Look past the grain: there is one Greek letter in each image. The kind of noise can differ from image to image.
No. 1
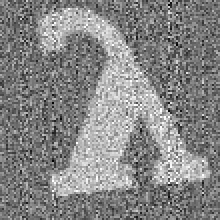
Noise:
columns of uneven size
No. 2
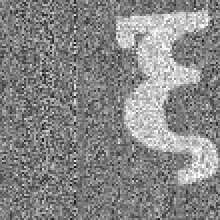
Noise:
columns of uneven size
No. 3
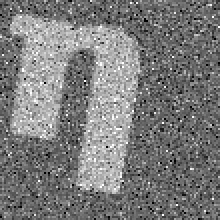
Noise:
heavy tails
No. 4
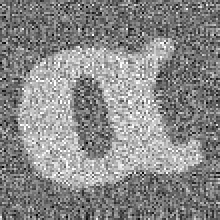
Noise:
low rank plus noise
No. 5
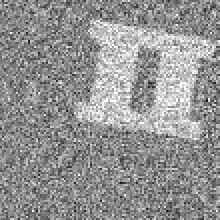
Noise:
low rank plus noise
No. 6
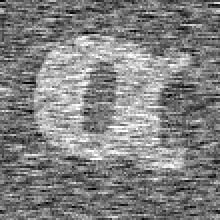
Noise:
streaked along the rows
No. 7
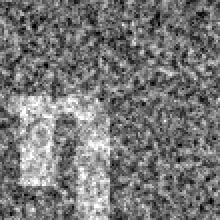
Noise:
blotchy
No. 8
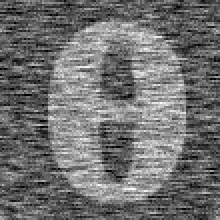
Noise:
streaked along the rows
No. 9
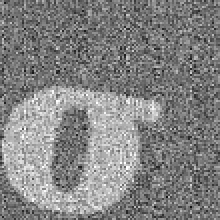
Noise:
low rank plus noise
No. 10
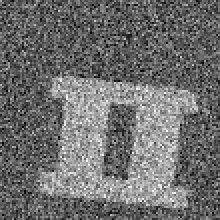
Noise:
independent entries
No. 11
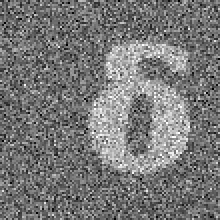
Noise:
independent entries
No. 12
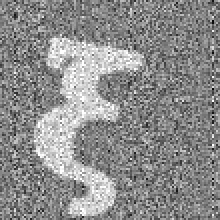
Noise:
columns of uneven size
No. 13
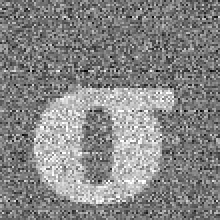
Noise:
rows of uneven size
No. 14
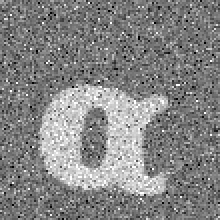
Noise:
heavy tails
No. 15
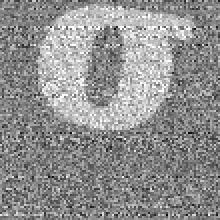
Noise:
rows of uneven size
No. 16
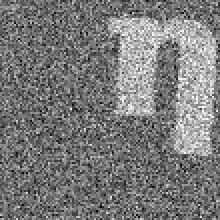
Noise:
independent entries
